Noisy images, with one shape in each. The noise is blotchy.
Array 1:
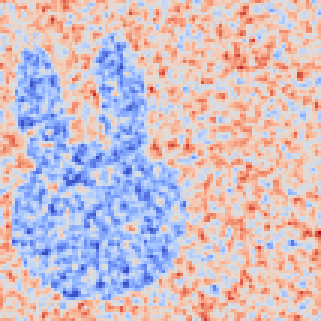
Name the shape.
rabbit's head
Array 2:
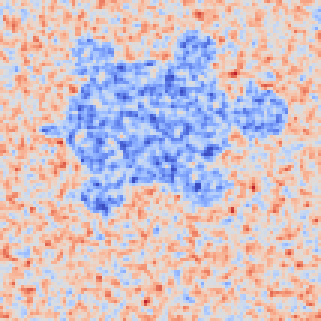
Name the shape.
turtle
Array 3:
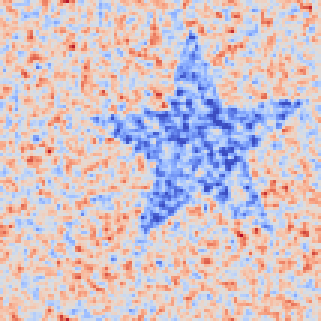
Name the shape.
star
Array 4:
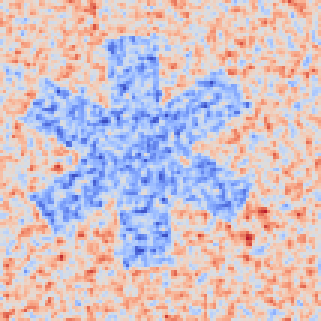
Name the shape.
asterisk
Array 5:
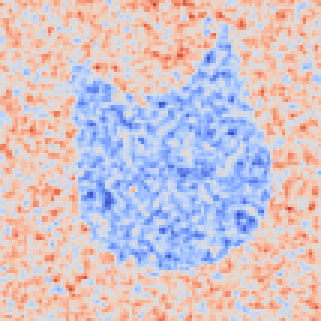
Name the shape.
cat's head
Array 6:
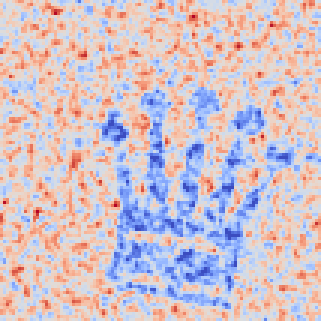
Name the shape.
chess queen
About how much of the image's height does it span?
two thirds
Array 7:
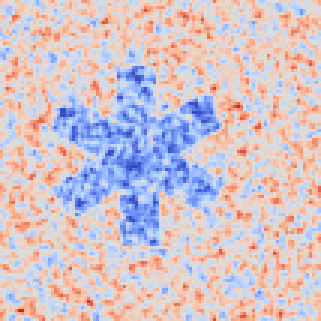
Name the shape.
asterisk
